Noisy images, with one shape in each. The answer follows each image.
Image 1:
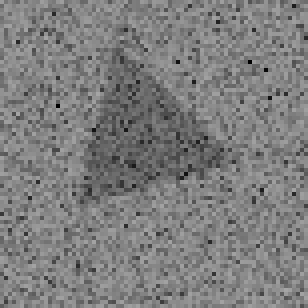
triangle
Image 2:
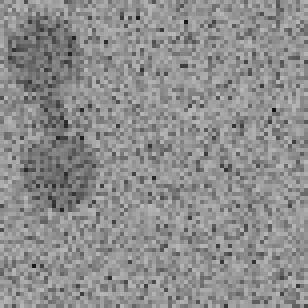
dumbbell
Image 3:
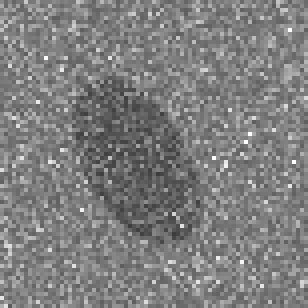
ellipse
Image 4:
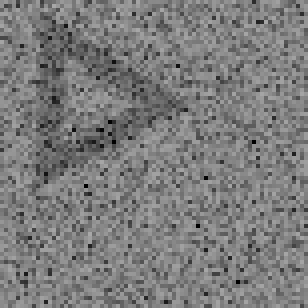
triangle frame
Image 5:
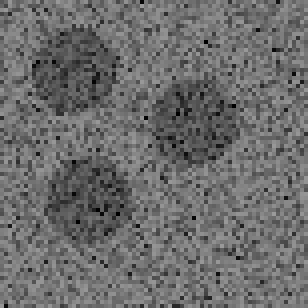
three dots
